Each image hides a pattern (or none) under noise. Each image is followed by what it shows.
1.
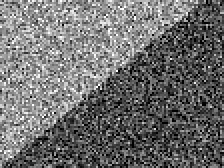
a sharp edge
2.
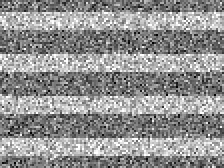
horizontal stripes
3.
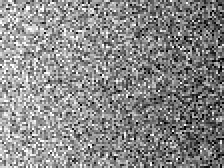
a smooth slope
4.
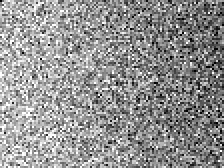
a smooth slope
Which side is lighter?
left
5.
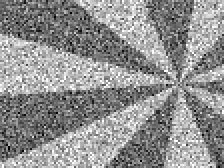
spokes from one point
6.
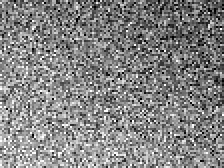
a smooth slope
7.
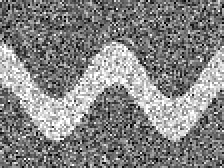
a wavy band
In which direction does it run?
left to right
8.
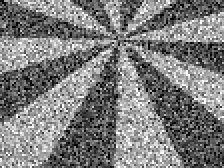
spokes from one point
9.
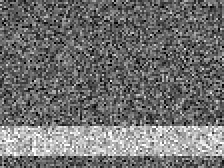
one horizontal stripe
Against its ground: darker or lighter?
lighter
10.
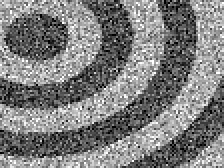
rings round one point
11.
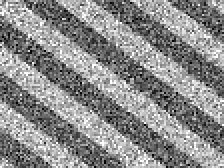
diagonal stripes
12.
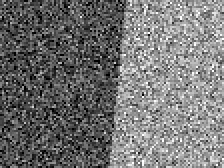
a sharp edge
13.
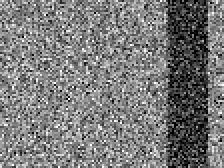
one vertical stripe
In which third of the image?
right
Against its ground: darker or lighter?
darker
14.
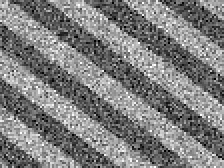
diagonal stripes
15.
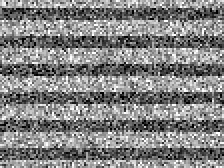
horizontal stripes
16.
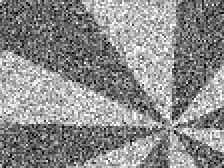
spokes from one point
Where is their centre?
bottom right
